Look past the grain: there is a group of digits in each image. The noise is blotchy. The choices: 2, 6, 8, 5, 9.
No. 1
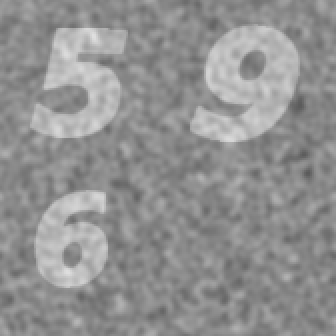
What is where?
top left: light 5; top right: light 9; bottom left: light 6
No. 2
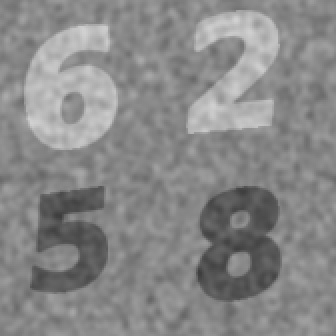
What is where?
top left: light 6; top right: light 2; bottom left: dark 5; bottom right: dark 8
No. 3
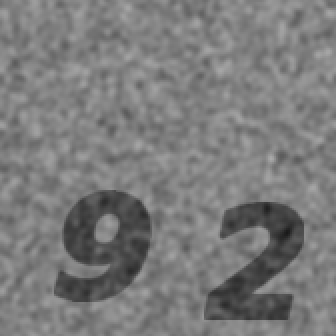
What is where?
bottom left: dark 9; bottom right: dark 2
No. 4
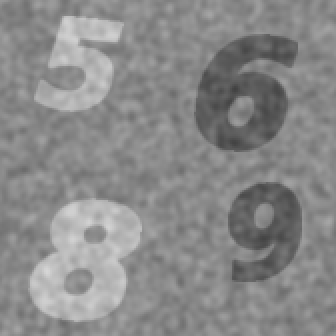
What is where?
top left: light 5; top right: dark 6; bottom left: light 8; bottom right: dark 9
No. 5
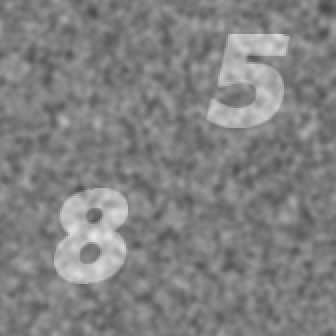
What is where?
top right: light 5; bottom left: light 8
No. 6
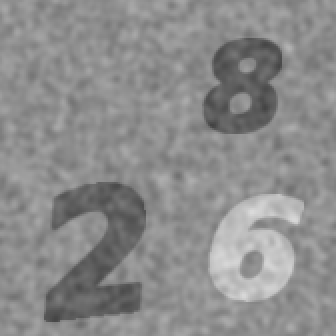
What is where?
top right: dark 8; bottom left: dark 2; bottom right: light 6
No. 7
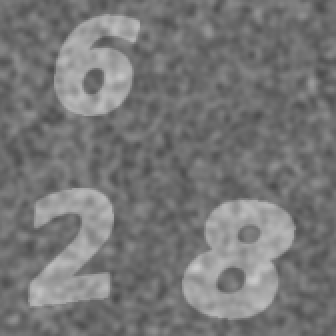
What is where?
top left: light 6; bottom left: light 2; bottom right: light 8
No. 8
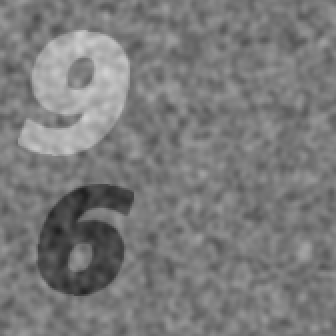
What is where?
top left: light 9; bottom left: dark 6
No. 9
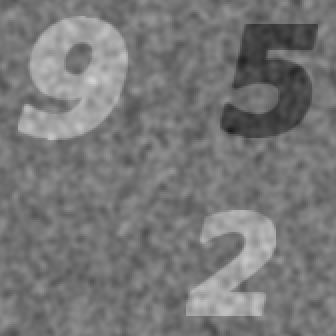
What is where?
top left: light 9; top right: dark 5; bottom right: light 2
